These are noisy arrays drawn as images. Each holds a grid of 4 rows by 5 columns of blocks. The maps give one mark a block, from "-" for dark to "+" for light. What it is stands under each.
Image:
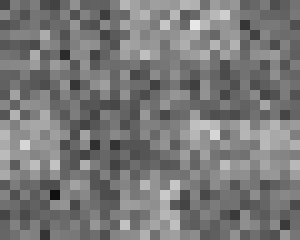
- - + + -
- - - - -
+ - - + +
- - + - -
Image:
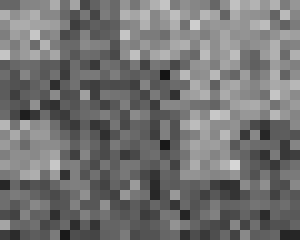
+ - + + +
- - - + +
+ - - + -
- - - - -
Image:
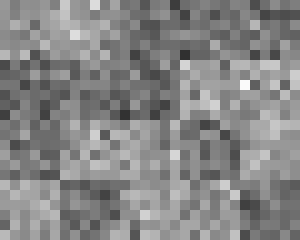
+ + - - -
- - - + +
- + + - +
+ - + + -
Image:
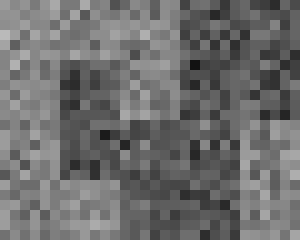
+ + + - -
+ - + - -
+ - - - +
+ + - - +
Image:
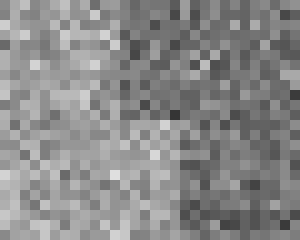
+ + - - -
+ + - - -
+ + + - -
+ + + - -
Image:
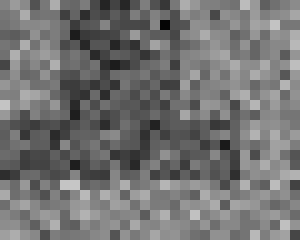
+ - - + +
+ - - + +
- - - - +
+ + + + +
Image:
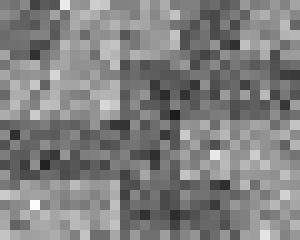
- + + - +
+ + - - -
- - - + +
+ + - - +
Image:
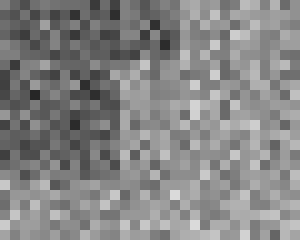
- - - + +
- - + + +
- - + + +
+ + + + +
